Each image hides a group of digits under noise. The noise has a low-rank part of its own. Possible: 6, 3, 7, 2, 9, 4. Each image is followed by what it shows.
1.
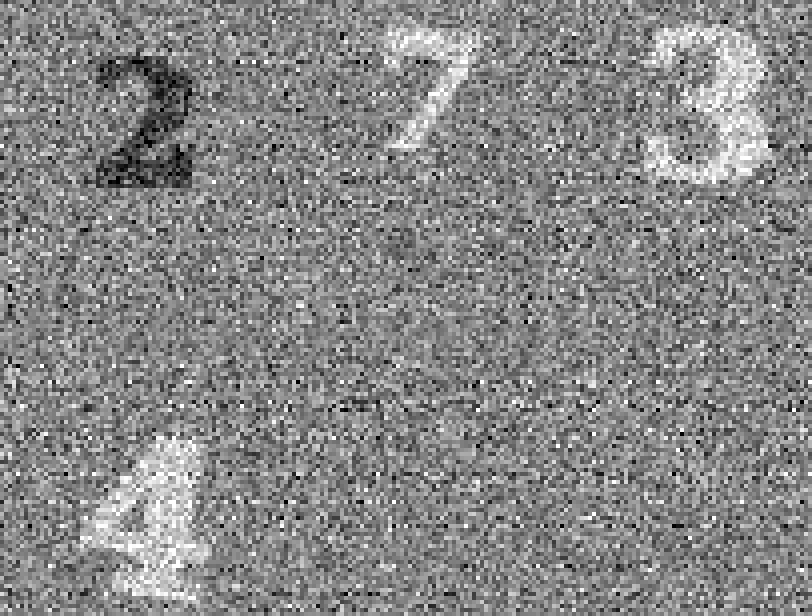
top left: dark 2; top middle: light 7; top right: light 3; bottom left: light 4
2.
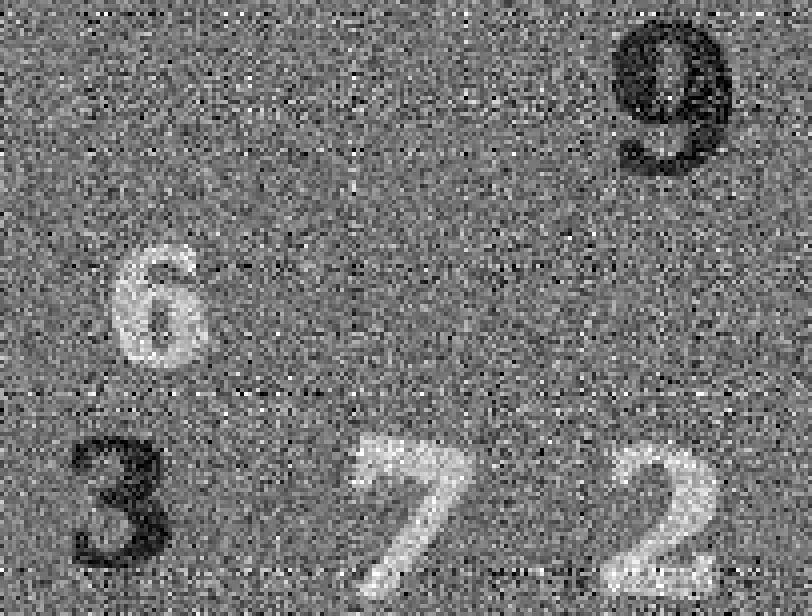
top right: dark 9; middle left: light 6; bottom left: dark 3; bottom middle: light 7; bottom right: light 2
